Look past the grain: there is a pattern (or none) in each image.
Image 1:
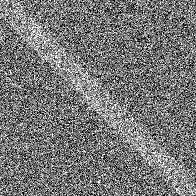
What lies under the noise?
a diagonal band
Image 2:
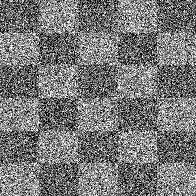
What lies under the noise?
a checkerboard
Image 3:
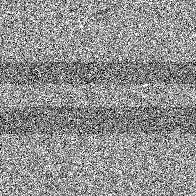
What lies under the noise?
bands of rows
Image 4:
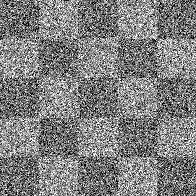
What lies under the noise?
a checkerboard
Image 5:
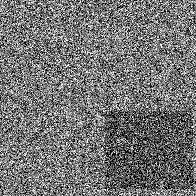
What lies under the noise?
one block
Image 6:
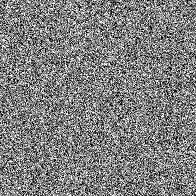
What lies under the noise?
only noise
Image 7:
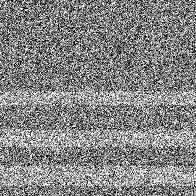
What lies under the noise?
bands of rows
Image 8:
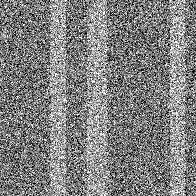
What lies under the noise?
bands of columns
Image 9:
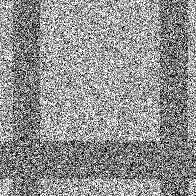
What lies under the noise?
bands of rows crossing bands of columns
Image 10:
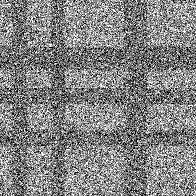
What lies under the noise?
bands of rows crossing bands of columns
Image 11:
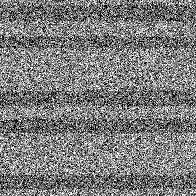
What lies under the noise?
bands of rows
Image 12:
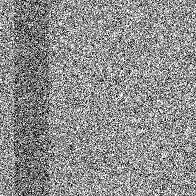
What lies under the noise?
one band of columns
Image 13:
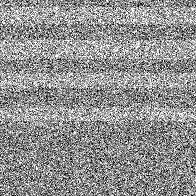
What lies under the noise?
bands of rows
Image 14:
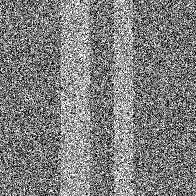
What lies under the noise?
bands of columns
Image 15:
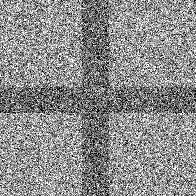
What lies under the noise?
bands of rows crossing bands of columns
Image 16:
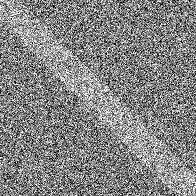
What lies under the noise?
a diagonal band
